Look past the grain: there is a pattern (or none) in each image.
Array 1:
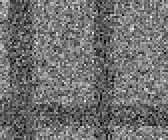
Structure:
bands of rows crossing bands of columns
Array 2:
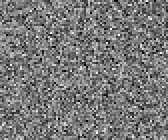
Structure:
only noise
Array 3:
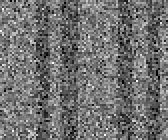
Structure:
bands of columns
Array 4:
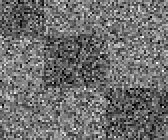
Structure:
blocks along the diagonal
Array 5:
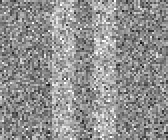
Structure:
bands of columns
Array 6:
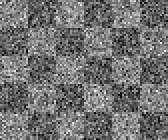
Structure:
a checkerboard
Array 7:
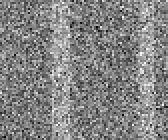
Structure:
bands of columns
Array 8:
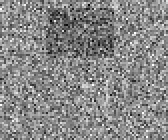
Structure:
one block
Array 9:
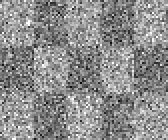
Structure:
a checkerboard
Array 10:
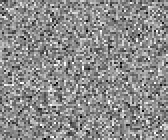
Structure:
only noise
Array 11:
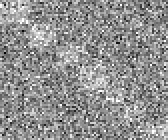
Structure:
blocks along the diagonal
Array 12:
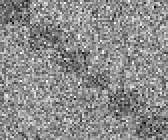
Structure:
blocks along the diagonal
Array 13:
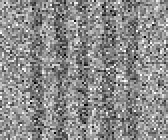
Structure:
bands of columns
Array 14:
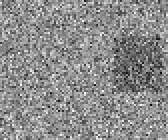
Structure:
one block
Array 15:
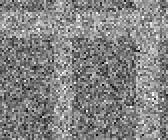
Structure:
bands of rows crossing bands of columns
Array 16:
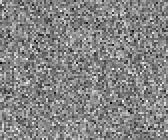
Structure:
only noise
